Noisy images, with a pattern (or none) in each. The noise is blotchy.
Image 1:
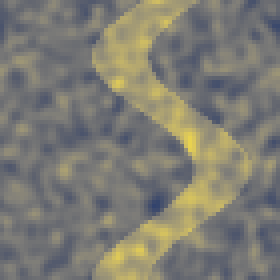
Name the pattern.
a wavy band
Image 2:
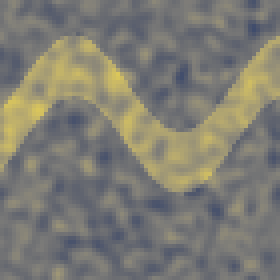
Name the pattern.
a wavy band
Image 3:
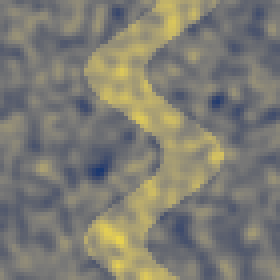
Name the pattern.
a wavy band
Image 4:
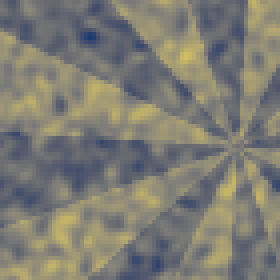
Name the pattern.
spokes from one point
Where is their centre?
middle right
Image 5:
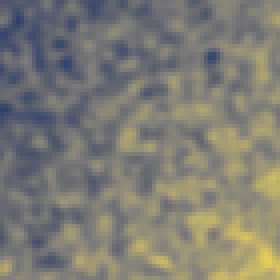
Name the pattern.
a smooth slope
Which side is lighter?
bottom right
